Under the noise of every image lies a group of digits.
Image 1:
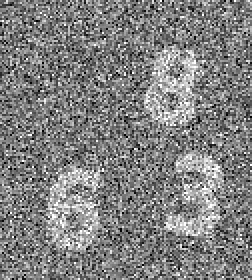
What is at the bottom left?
6
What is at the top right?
8
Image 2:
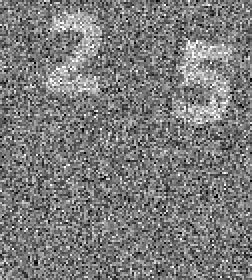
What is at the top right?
5
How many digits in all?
2
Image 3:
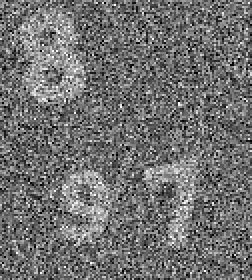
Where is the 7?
bottom right
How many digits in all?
3
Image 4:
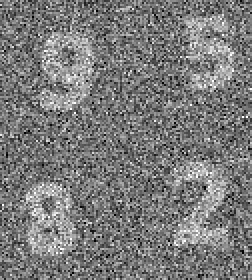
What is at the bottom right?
2
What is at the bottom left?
8
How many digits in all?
4
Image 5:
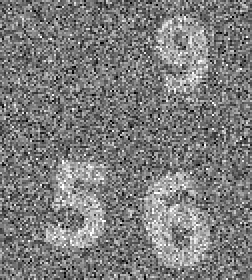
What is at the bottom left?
5
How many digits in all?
3
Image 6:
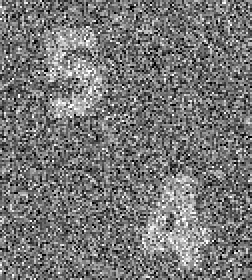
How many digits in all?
2
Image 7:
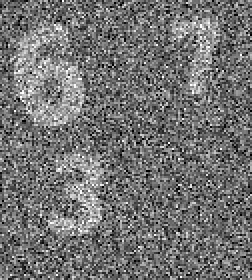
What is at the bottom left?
3
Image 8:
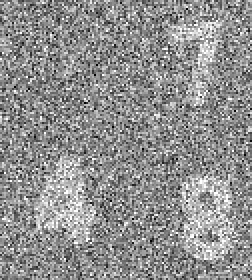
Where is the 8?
bottom right
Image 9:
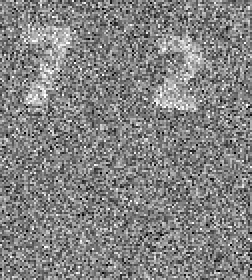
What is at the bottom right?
nothing
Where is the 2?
top right
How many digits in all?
2
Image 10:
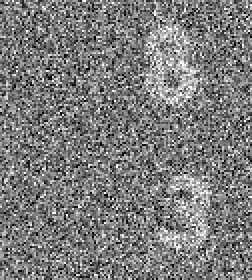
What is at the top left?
nothing
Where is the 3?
bottom right
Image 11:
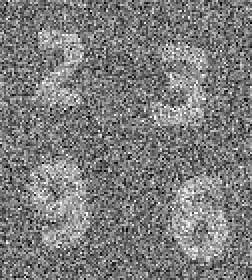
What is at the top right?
3
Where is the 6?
bottom right
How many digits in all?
4
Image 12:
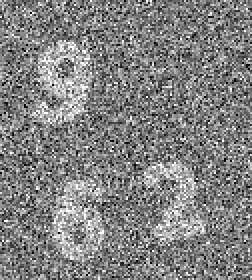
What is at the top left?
9
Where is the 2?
bottom right
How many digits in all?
3
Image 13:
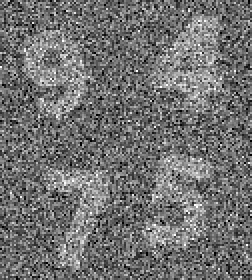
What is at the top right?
4
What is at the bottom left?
7
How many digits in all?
4
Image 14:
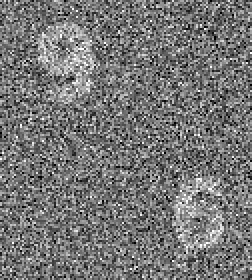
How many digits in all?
2
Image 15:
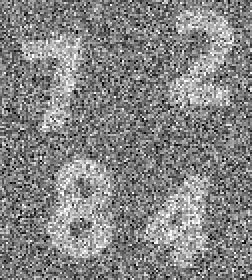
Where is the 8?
bottom left
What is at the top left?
7
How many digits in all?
4
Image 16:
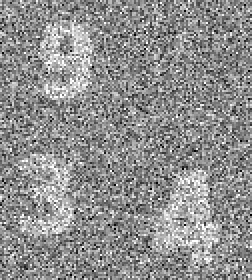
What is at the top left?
9
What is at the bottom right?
4
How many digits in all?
3
